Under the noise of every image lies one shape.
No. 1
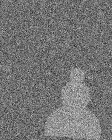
chess pawn
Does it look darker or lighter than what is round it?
lighter
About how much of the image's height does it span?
half
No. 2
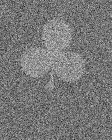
club
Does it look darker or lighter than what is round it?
lighter
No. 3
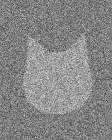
cat's head
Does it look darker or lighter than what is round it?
lighter
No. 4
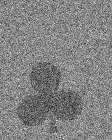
club
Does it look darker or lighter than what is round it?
darker
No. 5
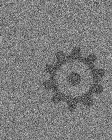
gear
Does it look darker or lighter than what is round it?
darker
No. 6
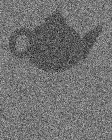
teapot
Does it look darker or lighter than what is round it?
darker
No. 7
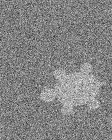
turtle
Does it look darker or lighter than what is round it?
lighter
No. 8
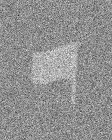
flag
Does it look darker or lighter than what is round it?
lighter
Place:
centre
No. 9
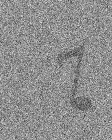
musical note
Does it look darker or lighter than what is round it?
darker
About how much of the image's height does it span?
half
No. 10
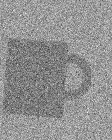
cup
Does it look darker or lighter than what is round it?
darker
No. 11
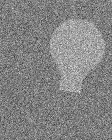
light bulb
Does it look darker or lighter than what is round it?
lighter
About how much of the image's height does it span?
half
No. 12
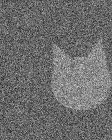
cat's head
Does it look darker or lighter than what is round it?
lighter
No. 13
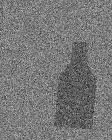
bottle
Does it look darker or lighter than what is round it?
darker
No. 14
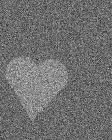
heart
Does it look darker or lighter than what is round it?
lighter
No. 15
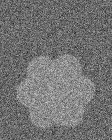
flower
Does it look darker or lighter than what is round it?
lighter
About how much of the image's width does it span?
two thirds
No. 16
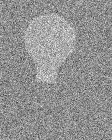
light bulb
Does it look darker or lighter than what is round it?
lighter
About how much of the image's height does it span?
half
